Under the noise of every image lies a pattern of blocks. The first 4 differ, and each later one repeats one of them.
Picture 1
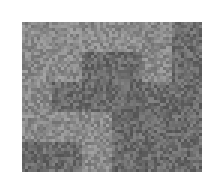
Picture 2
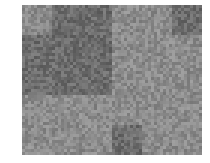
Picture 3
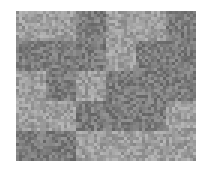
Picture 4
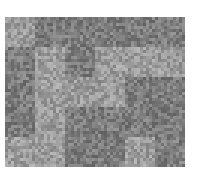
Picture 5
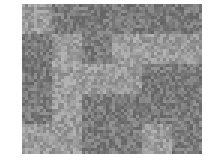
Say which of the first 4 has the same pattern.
4
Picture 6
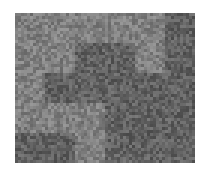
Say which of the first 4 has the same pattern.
1
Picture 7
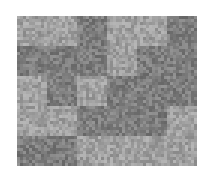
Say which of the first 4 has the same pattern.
3
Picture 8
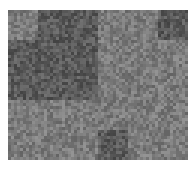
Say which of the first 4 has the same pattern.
2
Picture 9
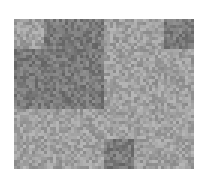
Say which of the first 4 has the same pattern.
2
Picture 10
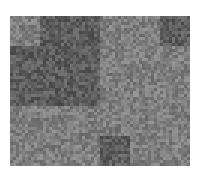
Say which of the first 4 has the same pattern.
2
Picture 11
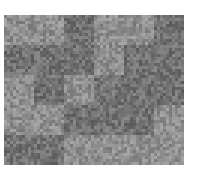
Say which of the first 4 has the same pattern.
3
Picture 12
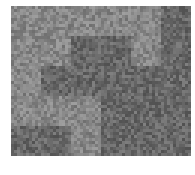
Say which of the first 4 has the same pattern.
1
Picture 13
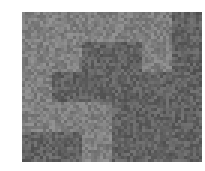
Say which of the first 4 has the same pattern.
1
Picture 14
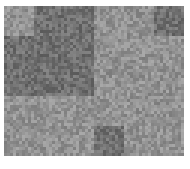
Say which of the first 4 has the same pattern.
2
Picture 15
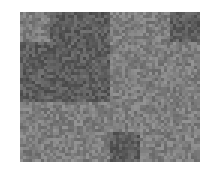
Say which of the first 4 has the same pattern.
2
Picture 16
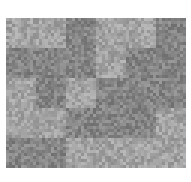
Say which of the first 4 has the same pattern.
3
